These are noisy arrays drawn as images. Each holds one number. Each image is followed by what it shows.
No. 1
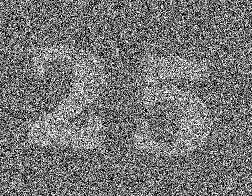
25
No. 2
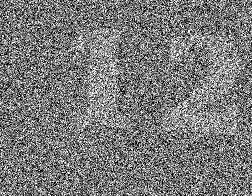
12
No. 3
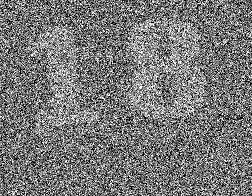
18
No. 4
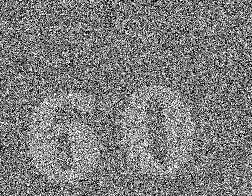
60
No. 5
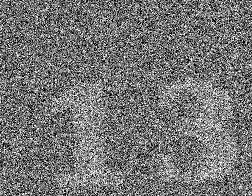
13
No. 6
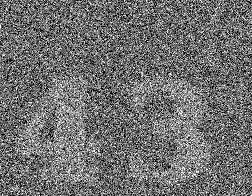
43
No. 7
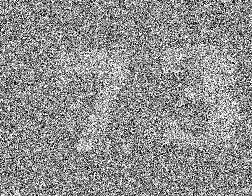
73
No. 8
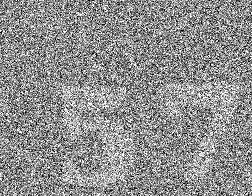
57
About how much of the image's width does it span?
two thirds
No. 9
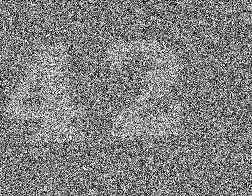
42
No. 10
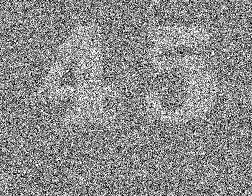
45
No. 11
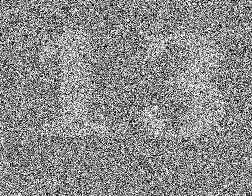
13
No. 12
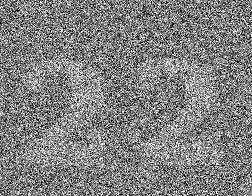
22
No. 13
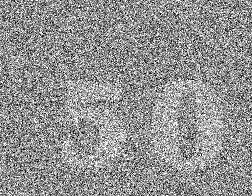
50
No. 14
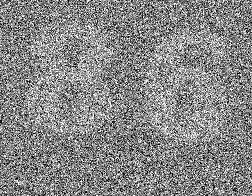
86
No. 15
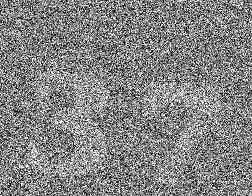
37
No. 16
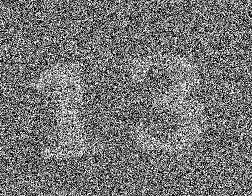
13
